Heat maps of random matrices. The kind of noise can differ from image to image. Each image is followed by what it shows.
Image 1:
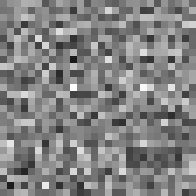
low rank plus noise
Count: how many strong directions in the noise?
three or four
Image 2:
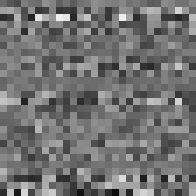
rows of uneven size
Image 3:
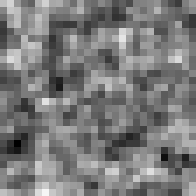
blotchy
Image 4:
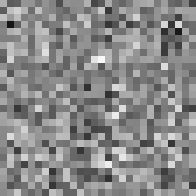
low rank plus noise
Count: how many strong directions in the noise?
five to eight
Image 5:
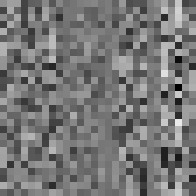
columns of uneven size
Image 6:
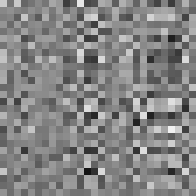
low rank plus noise
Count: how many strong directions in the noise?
one
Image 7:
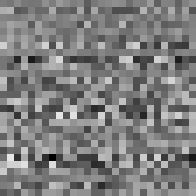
rows of uneven size
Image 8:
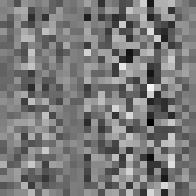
columns of uneven size
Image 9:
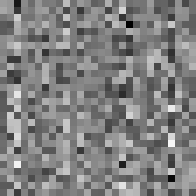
columns of uneven size
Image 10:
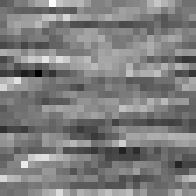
streaked along the rows
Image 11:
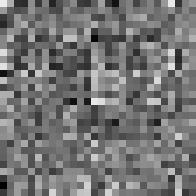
low rank plus noise
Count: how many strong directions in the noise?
two
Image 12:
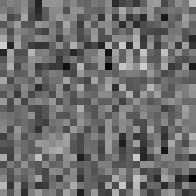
low rank plus noise
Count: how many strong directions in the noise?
three or four
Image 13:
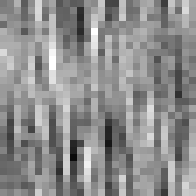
streaked along the columns
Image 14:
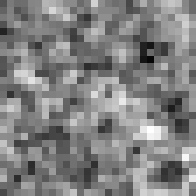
blotchy
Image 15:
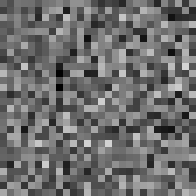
independent entries
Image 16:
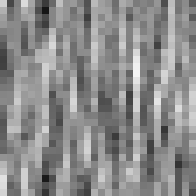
streaked along the columns
